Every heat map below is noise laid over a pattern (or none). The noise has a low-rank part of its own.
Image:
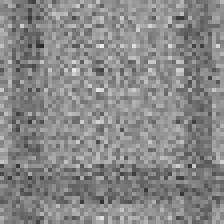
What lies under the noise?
bands of rows crossing bands of columns
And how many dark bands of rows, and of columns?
1 and 2
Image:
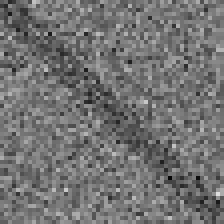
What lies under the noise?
a diagonal band
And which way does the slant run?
top left to bottom right
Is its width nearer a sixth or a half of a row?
a sixth
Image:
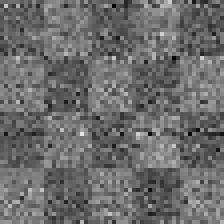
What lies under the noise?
a checkerboard
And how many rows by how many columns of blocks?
4 by 5
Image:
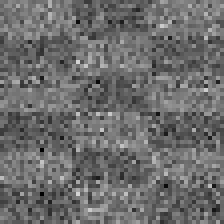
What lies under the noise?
a checkerboard
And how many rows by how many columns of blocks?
6 by 3
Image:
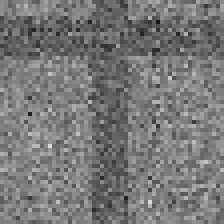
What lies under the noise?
bands of rows crossing bands of columns
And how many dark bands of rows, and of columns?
1 and 1
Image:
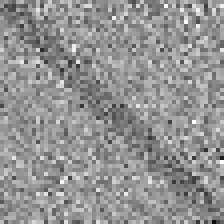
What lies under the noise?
a diagonal band
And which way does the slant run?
top left to bottom right
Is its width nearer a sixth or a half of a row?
a sixth
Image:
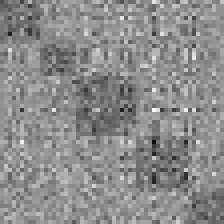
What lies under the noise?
blocks along the diagonal
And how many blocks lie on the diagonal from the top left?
5
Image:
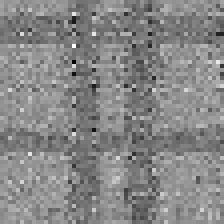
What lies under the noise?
bands of rows crossing bands of columns
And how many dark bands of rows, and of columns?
2 and 2
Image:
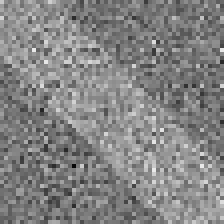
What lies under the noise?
a diagonal band
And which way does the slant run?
top left to bottom right
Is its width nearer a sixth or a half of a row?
a half
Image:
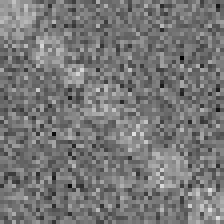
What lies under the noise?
blocks along the diagonal
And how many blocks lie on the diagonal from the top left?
7
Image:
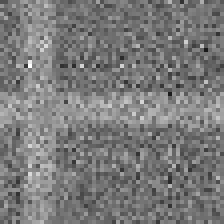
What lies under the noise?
bands of rows crossing bands of columns
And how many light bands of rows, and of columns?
1 and 1
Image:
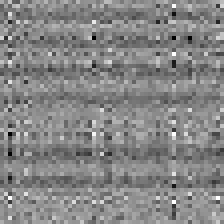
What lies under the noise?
bands of rows
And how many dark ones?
6
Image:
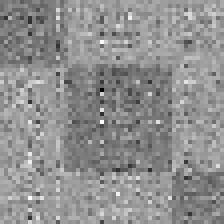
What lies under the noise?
blocks along the diagonal
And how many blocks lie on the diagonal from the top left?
3
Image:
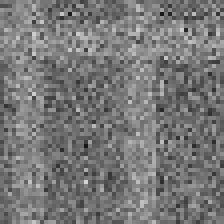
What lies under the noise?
bands of rows crossing bands of columns
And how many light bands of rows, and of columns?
1 and 2
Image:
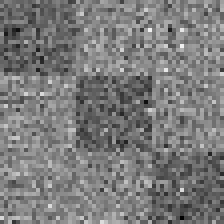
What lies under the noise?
blocks along the diagonal
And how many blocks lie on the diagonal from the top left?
3
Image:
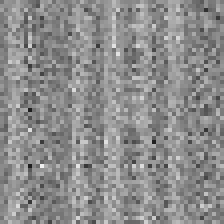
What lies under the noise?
bands of columns
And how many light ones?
5
